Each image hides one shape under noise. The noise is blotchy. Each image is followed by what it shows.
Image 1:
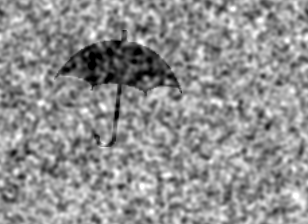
umbrella
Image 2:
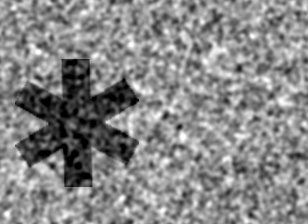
asterisk
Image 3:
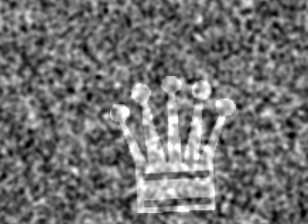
chess queen
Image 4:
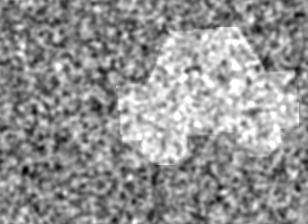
car
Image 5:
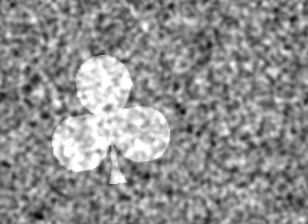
club
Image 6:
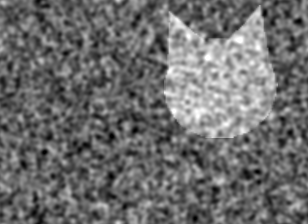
cat's head
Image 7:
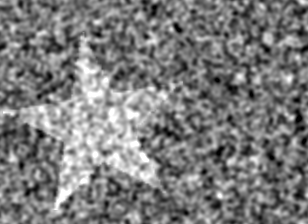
star
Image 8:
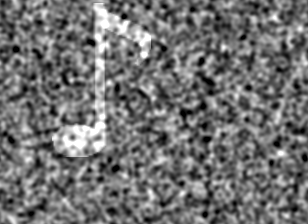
musical note
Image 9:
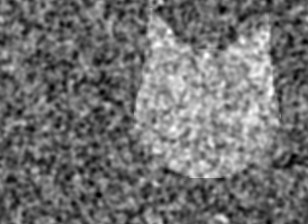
cat's head
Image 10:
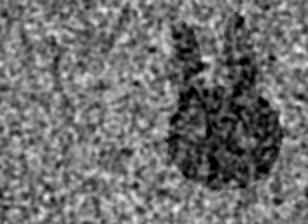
rabbit's head
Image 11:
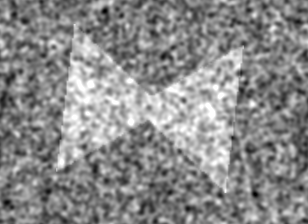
bow tie
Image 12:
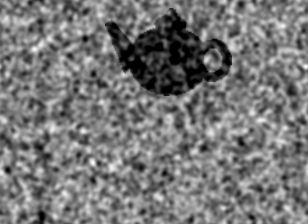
teapot
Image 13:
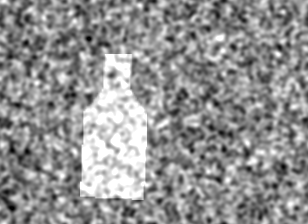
bottle
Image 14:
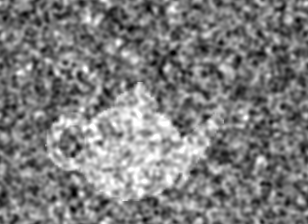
teapot
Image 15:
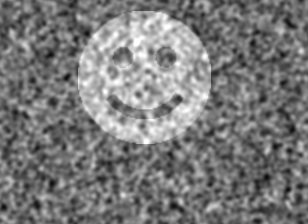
smiling face
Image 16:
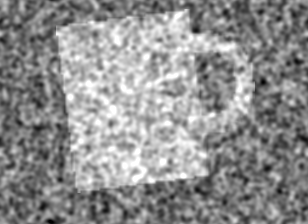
cup
